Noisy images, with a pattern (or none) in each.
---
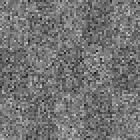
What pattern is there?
a checkerboard
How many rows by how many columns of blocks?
3 by 5
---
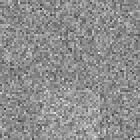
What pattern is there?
one block
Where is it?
bottom middle
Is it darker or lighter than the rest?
lighter
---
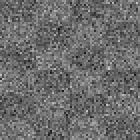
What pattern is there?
a checkerboard
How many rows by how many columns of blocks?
6 by 4
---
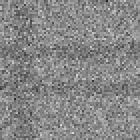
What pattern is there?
bands of rows crossing bands of columns
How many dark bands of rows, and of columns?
2 and 1
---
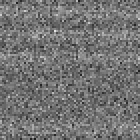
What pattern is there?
bands of rows
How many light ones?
4
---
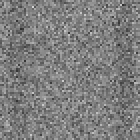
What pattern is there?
bands of columns
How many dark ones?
2
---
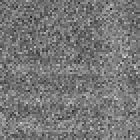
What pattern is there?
bands of rows crossing bands of columns
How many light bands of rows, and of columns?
3 and 1
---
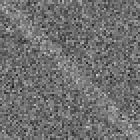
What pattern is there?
a diagonal band
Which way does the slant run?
top left to bottom right
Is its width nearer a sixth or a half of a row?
a sixth
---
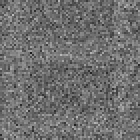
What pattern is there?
bands of rows crossing bands of columns
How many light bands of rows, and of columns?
2 and 2
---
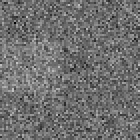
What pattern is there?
one block
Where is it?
middle left
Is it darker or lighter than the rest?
lighter
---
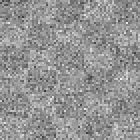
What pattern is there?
a checkerboard
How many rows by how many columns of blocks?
6 by 5
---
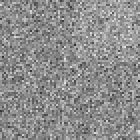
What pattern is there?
one block
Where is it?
top right
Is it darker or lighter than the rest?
lighter
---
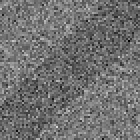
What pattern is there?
a diagonal band
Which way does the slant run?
bottom left to top right
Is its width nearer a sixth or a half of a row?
a half
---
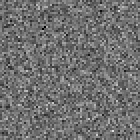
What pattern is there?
only noise
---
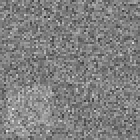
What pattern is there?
one block
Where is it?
bottom left
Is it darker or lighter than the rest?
lighter
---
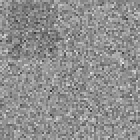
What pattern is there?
one block
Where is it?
top left
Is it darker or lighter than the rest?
darker
